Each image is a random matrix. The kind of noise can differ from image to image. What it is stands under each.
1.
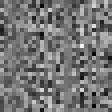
columns of uneven size
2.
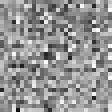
low rank plus noise
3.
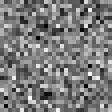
independent entries
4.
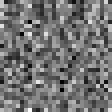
low rank plus noise
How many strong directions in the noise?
two
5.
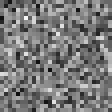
independent entries
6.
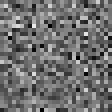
low rank plus noise
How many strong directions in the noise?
three or four
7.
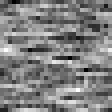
streaked along the rows
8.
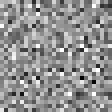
low rank plus noise
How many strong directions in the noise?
three or four
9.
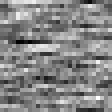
streaked along the rows
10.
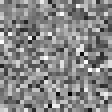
independent entries
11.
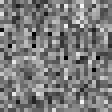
low rank plus noise
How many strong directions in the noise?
three or four
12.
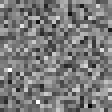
independent entries
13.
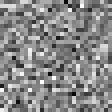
independent entries
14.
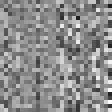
columns of uneven size
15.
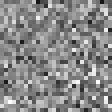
low rank plus noise
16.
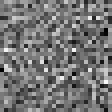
low rank plus noise
